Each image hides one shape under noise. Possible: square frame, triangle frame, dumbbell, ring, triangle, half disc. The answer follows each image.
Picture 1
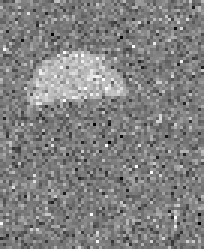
half disc
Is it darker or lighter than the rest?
lighter
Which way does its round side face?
up
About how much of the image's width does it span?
half
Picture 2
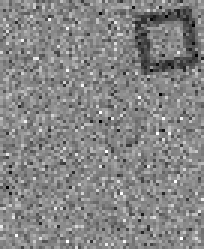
square frame
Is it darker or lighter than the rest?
darker
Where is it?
top right
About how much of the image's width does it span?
a third
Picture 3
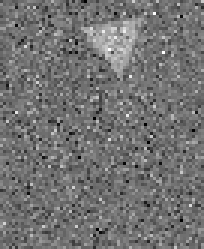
triangle
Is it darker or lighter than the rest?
lighter
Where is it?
top middle
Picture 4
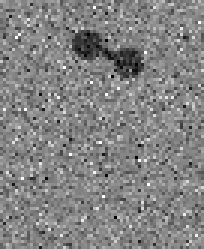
dumbbell
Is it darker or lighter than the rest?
darker
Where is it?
top middle
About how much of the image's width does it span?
a third
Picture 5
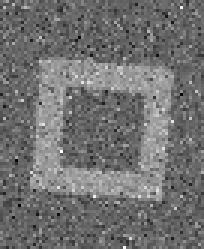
square frame
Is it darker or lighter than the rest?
lighter
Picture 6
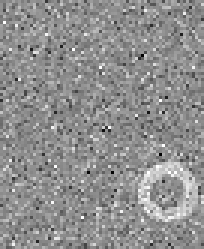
ring
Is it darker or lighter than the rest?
lighter
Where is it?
bottom right
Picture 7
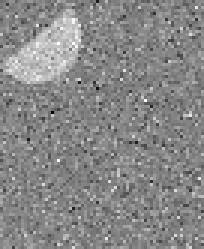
half disc
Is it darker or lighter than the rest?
lighter
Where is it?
top left
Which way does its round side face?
down and right
